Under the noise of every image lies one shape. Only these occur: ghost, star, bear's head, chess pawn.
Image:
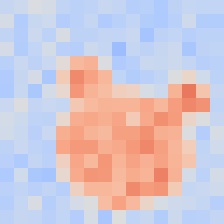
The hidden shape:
bear's head
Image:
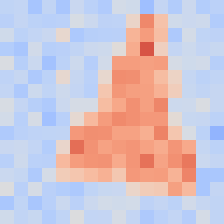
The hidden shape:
chess pawn
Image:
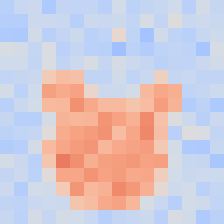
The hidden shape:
bear's head
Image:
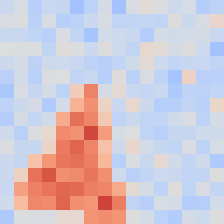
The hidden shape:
chess pawn
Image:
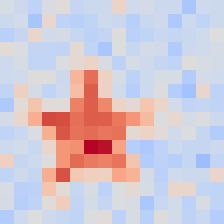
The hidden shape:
star
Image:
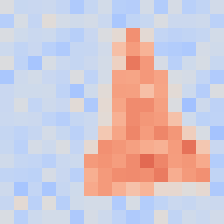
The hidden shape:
chess pawn
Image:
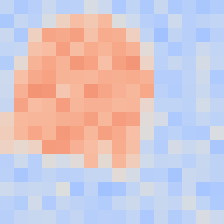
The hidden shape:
ghost
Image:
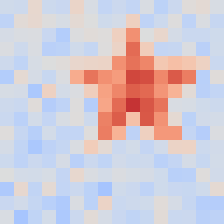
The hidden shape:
star
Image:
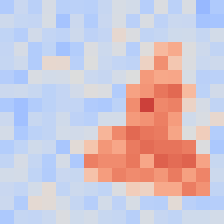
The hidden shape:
chess pawn
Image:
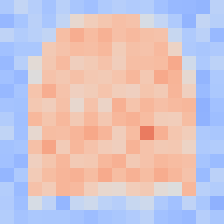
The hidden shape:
ghost
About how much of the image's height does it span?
nearly all
